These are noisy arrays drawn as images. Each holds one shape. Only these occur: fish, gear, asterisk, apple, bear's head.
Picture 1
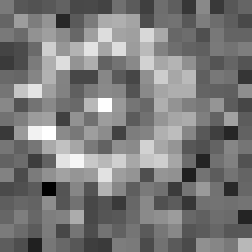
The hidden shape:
gear
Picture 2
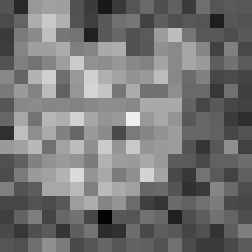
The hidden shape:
bear's head
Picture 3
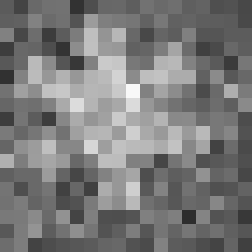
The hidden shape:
asterisk
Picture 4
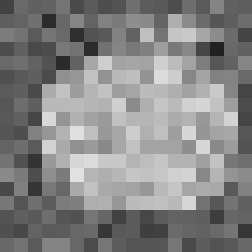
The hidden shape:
apple
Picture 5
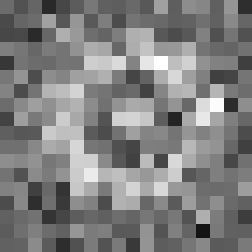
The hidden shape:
gear
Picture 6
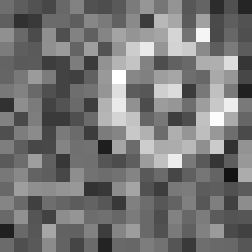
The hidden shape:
gear
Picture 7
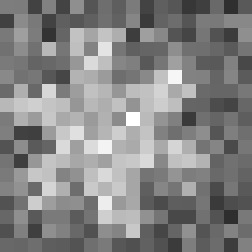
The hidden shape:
asterisk
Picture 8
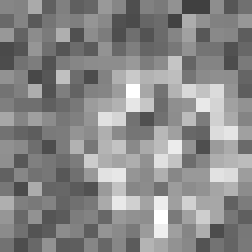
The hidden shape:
gear
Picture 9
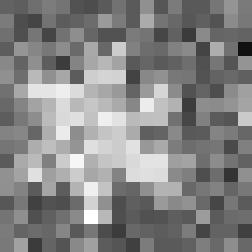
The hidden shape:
asterisk
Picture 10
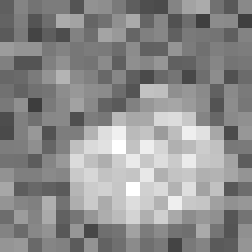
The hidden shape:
apple
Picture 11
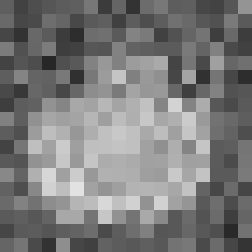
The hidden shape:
apple
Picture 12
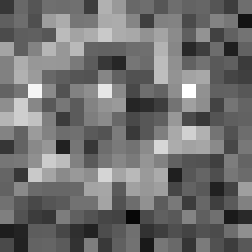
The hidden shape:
gear
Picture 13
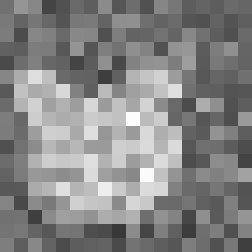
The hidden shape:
bear's head
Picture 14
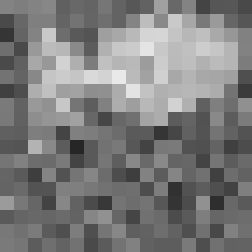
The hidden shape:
fish
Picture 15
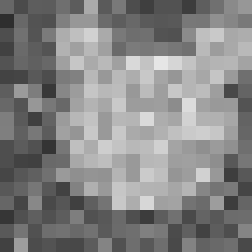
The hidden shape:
bear's head
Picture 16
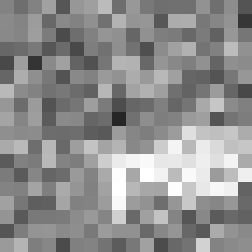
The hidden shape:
fish
